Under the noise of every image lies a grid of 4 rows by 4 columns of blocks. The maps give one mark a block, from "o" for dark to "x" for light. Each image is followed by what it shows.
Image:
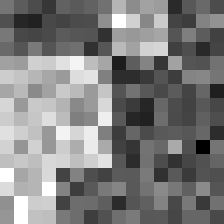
o o x o
x x o o
x x o o
x o o o
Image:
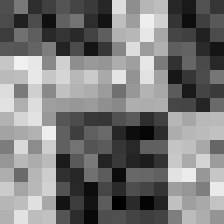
o o x o
x x x o
x o o x
x o o x
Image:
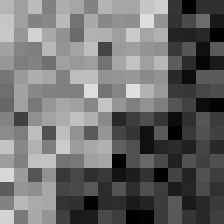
x x x o
x x x o
x x o o
x o o o
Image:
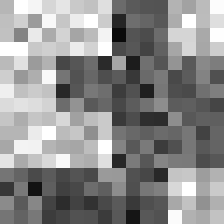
x x o x
x o o o
x x o o
o o o x
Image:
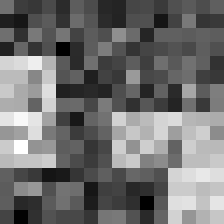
o o o o
x o o o
x o x x
o o o x
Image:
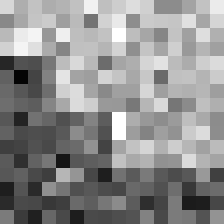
x x x x
o x x x
o o x x
o o o o
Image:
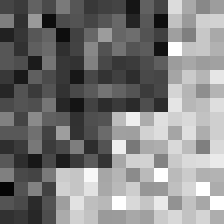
o o o x
o o o x
o o x x
o x x x
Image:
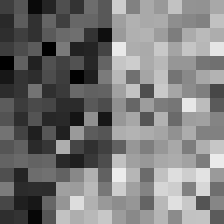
o o x x
o o x x
o o x x
o x x x
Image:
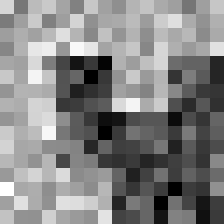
x x x x
x o x o
x o o o
x x o o
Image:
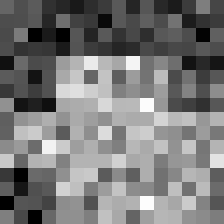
o o o o
o x x o
x x x x
o x x x
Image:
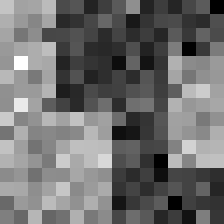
x o o o
x o o x
x x o x
x x o o
